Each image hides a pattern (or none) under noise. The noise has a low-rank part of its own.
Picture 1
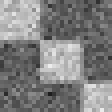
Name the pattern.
blocks along the diagonal
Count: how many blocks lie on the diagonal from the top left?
3
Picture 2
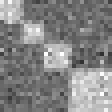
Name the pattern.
blocks along the diagonal
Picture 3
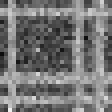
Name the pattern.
bands of rows crossing bands of columns
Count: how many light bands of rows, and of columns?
3 and 3
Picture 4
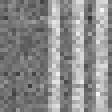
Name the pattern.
bands of columns
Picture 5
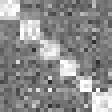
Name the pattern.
blocks along the diagonal
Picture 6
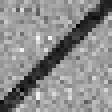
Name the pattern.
a diagonal band
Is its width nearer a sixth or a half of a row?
a sixth
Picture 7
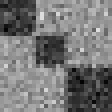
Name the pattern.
blocks along the diagonal
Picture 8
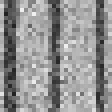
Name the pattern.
bands of columns
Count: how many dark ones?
3
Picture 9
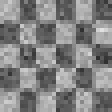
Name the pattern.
a checkerboard
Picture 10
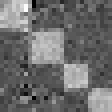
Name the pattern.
blocks along the diagonal
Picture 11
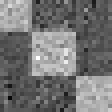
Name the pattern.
blocks along the diagonal
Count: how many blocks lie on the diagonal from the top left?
3
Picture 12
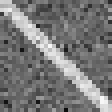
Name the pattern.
a diagonal band
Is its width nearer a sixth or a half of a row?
a sixth
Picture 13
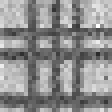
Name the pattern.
bands of rows crossing bands of columns
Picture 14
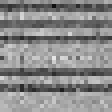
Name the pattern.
bands of rows
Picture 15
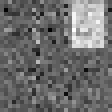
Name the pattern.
one block
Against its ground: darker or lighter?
lighter
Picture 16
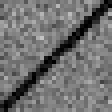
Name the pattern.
a diagonal band
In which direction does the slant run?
bottom left to top right
